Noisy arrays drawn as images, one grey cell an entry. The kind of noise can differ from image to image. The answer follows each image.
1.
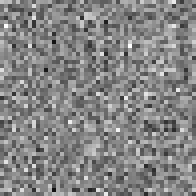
low rank plus noise
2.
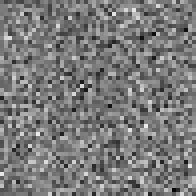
independent entries
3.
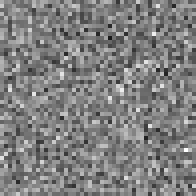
independent entries
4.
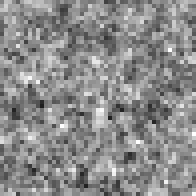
blotchy
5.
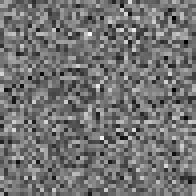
low rank plus noise
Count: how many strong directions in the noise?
three or four
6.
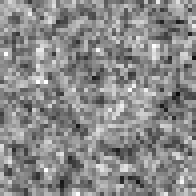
blotchy
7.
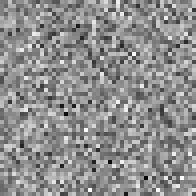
independent entries
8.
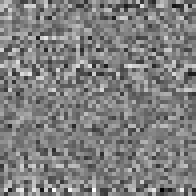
rows of uneven size
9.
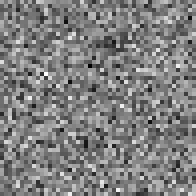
independent entries
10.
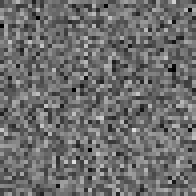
independent entries
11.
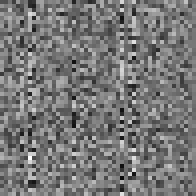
columns of uneven size
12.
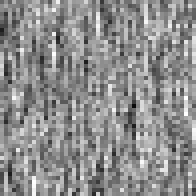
streaked along the columns
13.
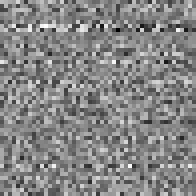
rows of uneven size
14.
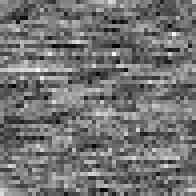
streaked along the rows
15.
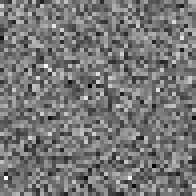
independent entries
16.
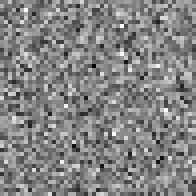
independent entries
